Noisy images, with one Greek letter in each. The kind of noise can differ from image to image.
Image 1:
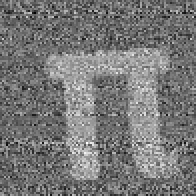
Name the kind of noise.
rows of uneven size
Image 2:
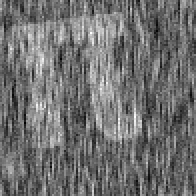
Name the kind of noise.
streaked along the columns
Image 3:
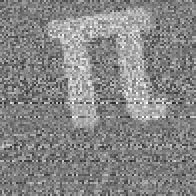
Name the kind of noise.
rows of uneven size
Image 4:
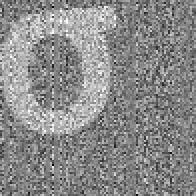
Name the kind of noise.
columns of uneven size
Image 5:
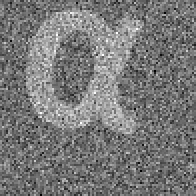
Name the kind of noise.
independent entries
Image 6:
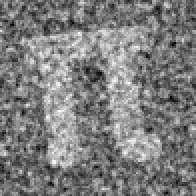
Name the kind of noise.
blotchy
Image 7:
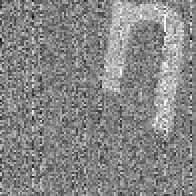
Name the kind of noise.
columns of uneven size
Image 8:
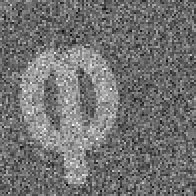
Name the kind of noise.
independent entries
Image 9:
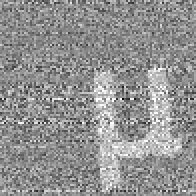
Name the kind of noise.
rows of uneven size
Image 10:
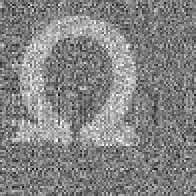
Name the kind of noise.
low rank plus noise
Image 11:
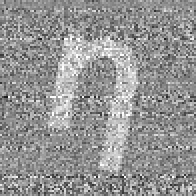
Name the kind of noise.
rows of uneven size
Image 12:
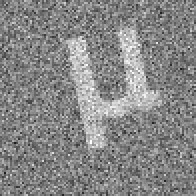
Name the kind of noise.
independent entries
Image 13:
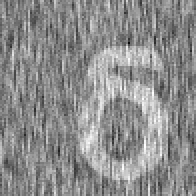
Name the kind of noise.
streaked along the columns
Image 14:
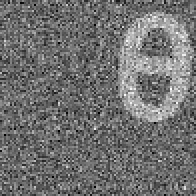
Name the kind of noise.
low rank plus noise
